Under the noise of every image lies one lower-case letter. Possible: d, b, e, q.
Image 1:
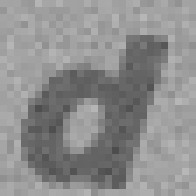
dark d
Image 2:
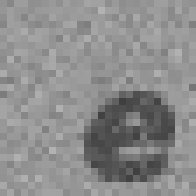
dark e
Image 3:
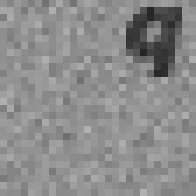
dark q, top right
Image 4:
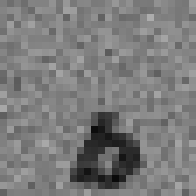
dark b, bottom middle
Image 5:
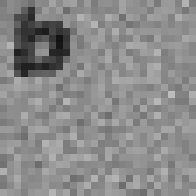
dark b, top left
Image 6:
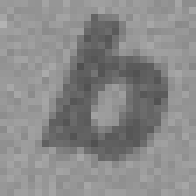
dark b
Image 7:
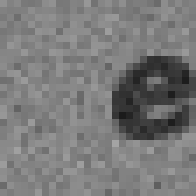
dark e, middle right
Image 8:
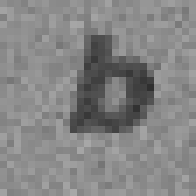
dark b
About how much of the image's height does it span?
half
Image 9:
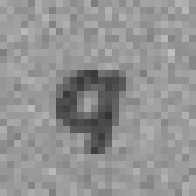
dark q, centre
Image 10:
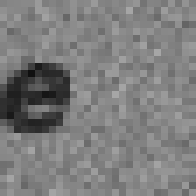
dark e, middle left
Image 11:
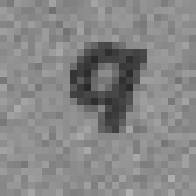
dark q
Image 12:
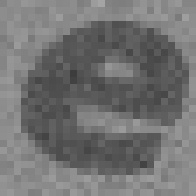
dark e
